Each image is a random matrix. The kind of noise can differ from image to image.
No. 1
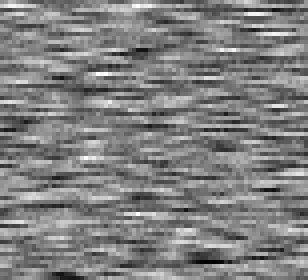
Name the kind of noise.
streaked along the rows
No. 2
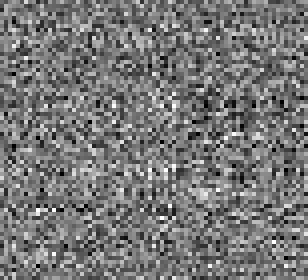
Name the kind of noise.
low rank plus noise
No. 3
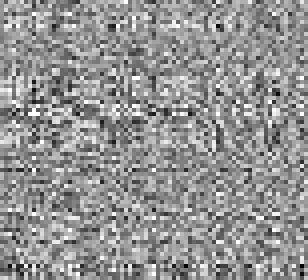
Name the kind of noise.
low rank plus noise
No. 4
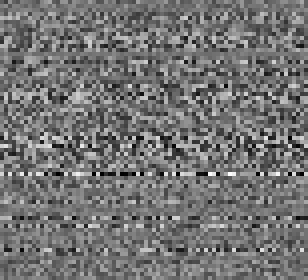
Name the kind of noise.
rows of uneven size
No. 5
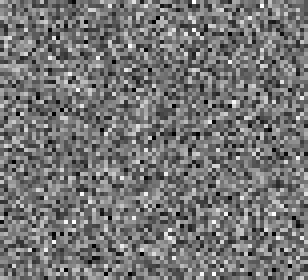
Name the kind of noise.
independent entries
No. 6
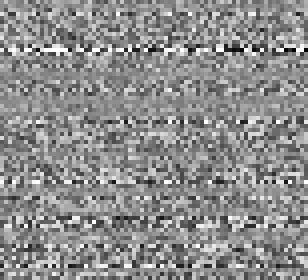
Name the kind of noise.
rows of uneven size
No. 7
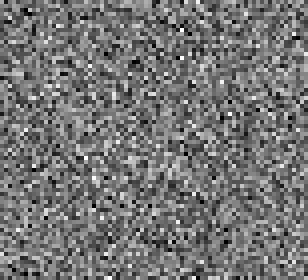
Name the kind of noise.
independent entries
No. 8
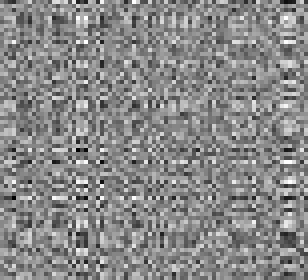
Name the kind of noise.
low rank plus noise
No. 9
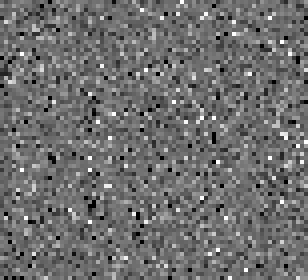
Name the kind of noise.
heavy tails
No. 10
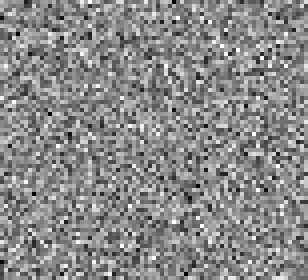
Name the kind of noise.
independent entries
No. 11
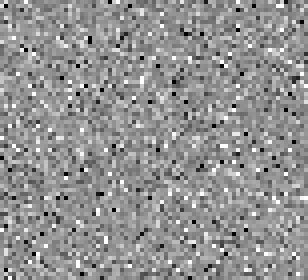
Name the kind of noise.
heavy tails
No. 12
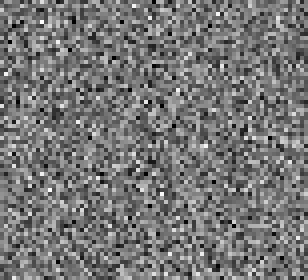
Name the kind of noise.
independent entries
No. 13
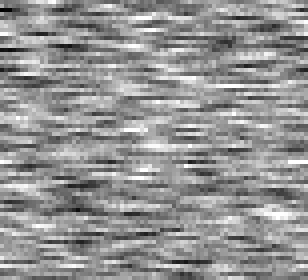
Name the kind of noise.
streaked along the rows
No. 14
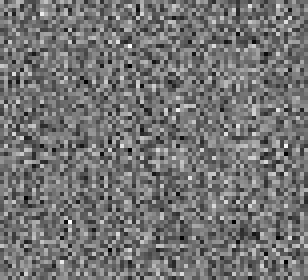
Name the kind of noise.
low rank plus noise
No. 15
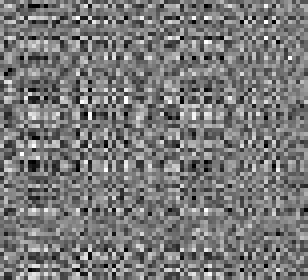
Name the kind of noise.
low rank plus noise
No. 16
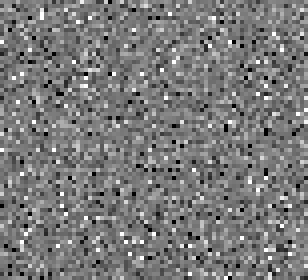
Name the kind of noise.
heavy tails
